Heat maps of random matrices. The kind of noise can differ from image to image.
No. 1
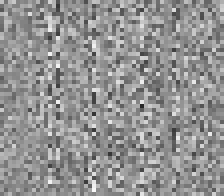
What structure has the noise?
columns of uneven size
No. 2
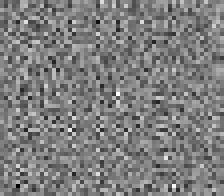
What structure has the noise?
low rank plus noise
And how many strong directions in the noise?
one
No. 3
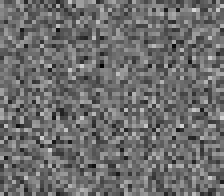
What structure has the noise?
low rank plus noise
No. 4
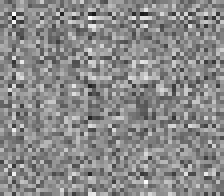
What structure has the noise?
low rank plus noise
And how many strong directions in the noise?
one
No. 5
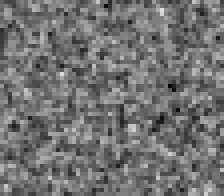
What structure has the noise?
blotchy
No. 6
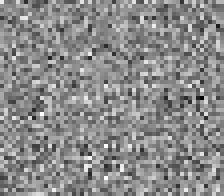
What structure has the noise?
low rank plus noise
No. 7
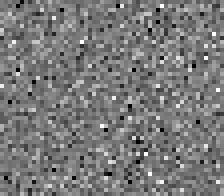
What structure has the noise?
heavy tails
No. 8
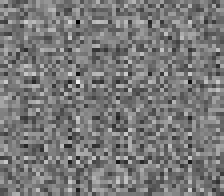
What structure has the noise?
low rank plus noise
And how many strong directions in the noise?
one
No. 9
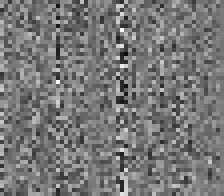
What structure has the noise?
columns of uneven size
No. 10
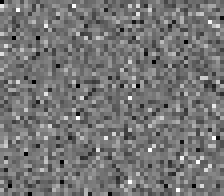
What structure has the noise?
heavy tails
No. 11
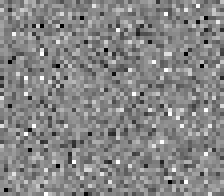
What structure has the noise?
heavy tails
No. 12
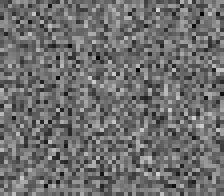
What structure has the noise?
independent entries
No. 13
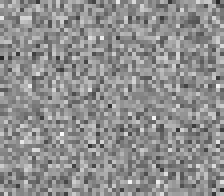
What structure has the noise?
low rank plus noise
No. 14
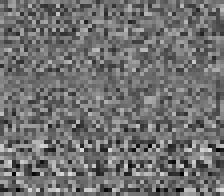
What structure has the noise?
rows of uneven size
